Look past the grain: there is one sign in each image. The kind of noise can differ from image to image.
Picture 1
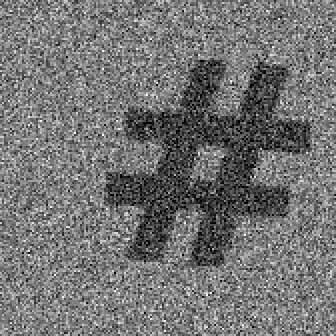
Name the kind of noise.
independent entries
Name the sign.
hash sign
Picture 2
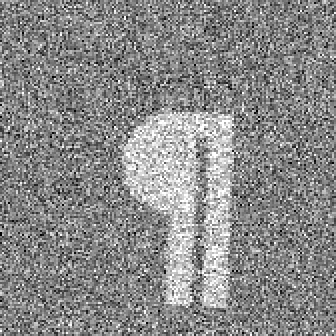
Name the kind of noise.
low rank plus noise
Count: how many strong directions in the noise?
two
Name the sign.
pilcrow
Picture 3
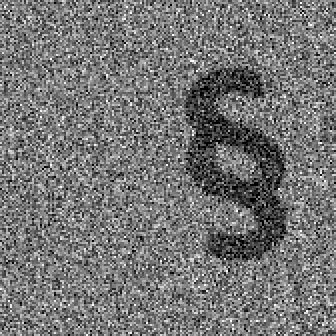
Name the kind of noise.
independent entries
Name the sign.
section sign
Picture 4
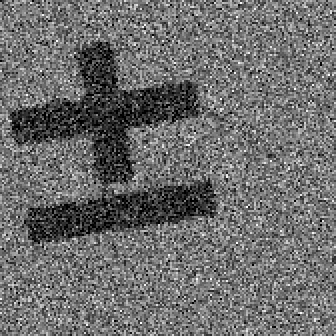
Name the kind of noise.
independent entries
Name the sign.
plus-minus sign
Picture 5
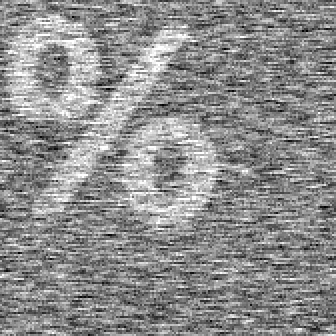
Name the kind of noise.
streaked along the rows
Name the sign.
percent sign
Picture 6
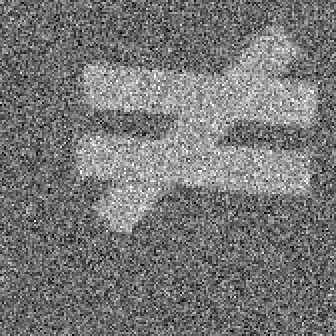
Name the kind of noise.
independent entries
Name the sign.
not-equal sign
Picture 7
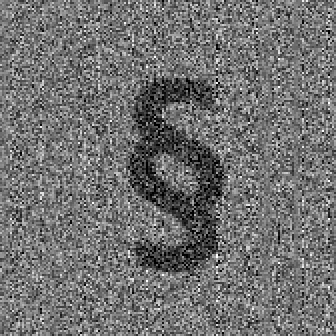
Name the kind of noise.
columns of uneven size
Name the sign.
section sign
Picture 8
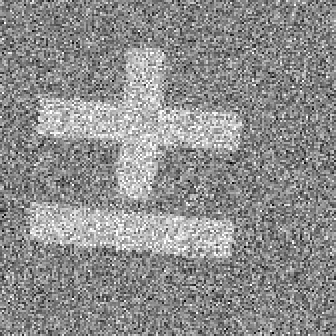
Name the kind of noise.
low rank plus noise
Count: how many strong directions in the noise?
five to eight
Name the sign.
plus-minus sign
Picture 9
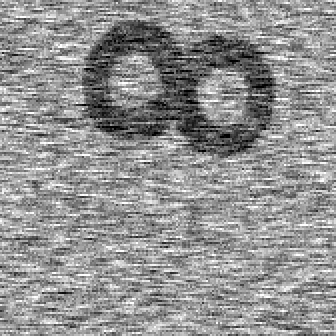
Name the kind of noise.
streaked along the rows
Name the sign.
infinity sign
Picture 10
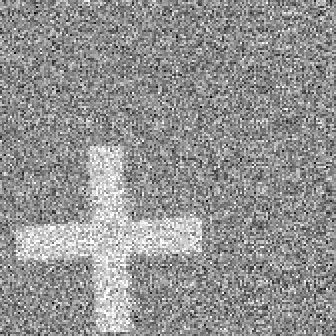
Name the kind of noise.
low rank plus noise
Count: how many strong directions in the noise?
one
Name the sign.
plus sign
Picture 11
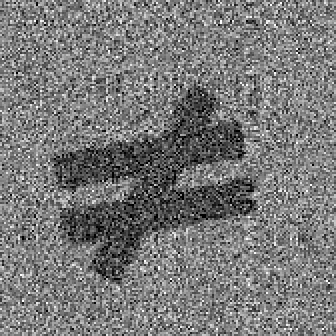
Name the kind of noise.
low rank plus noise
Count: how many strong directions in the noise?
two
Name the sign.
not-equal sign
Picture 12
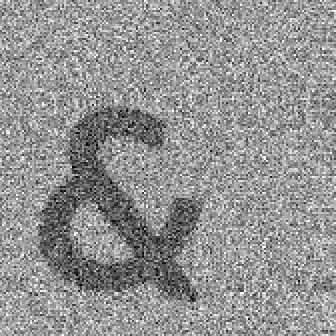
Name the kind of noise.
low rank plus noise
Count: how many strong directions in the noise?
two
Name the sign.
ampersand
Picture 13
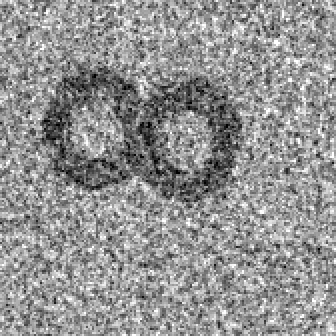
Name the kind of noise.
blotchy
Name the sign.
infinity sign
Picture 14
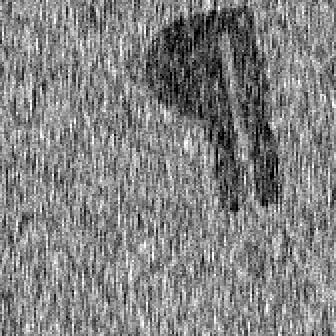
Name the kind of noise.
streaked along the columns
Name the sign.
pilcrow
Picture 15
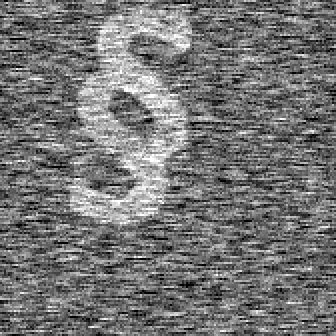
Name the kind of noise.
streaked along the rows
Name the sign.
section sign
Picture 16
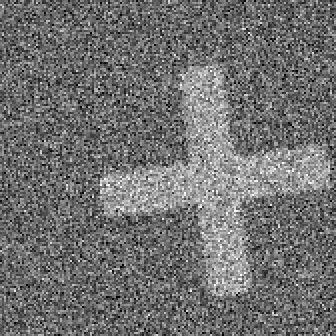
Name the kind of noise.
independent entries
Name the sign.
plus sign
